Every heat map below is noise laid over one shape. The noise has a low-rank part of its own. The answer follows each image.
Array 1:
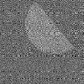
half disc
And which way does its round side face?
down and left
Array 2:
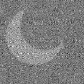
crescent
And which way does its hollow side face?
up and right
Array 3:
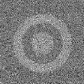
bullseye
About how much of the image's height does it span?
two thirds
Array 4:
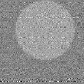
disc
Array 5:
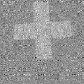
cross
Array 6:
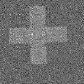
cross
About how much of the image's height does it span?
two thirds
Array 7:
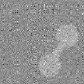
dumbbell
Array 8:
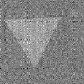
triangle
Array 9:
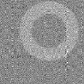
ring
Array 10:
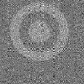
bullseye
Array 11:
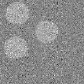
three dots
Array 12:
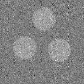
three dots
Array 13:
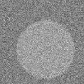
disc
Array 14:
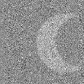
crescent
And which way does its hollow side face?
right
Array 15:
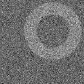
ring
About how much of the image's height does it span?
two thirds
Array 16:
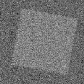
square
